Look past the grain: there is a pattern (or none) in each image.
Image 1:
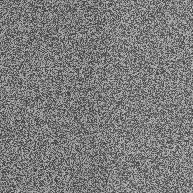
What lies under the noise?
a sharp edge
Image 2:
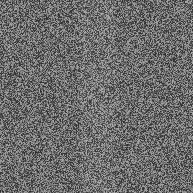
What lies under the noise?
one vertical stripe
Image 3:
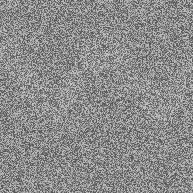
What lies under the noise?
a wavy band
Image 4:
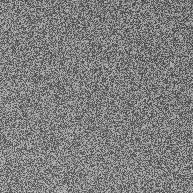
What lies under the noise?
a smooth slope
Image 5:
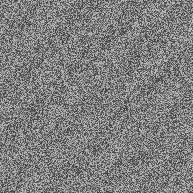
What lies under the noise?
diagonal stripes
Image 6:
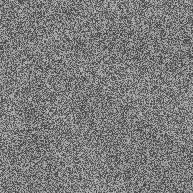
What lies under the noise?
spokes from one point
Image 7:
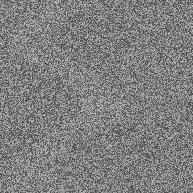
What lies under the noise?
a wavy band
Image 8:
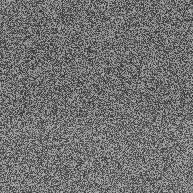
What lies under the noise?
a sharp edge
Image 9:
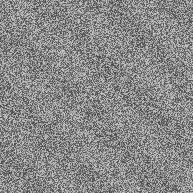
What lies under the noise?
diagonal stripes
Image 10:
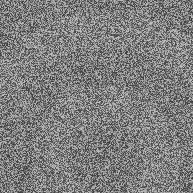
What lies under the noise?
rings round one point
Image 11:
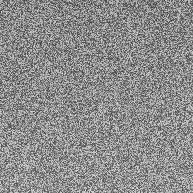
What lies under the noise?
a smooth slope
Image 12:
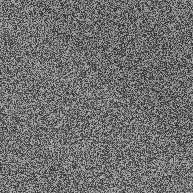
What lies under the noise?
a sharp edge
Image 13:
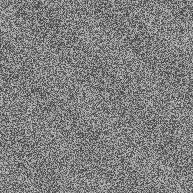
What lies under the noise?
diagonal stripes
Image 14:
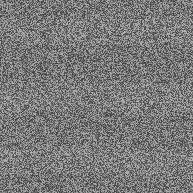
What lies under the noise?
horizontal stripes
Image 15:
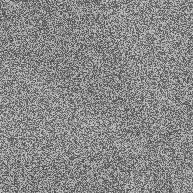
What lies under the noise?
spokes from one point
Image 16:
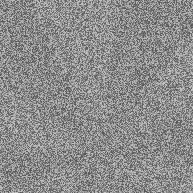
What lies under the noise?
spokes from one point
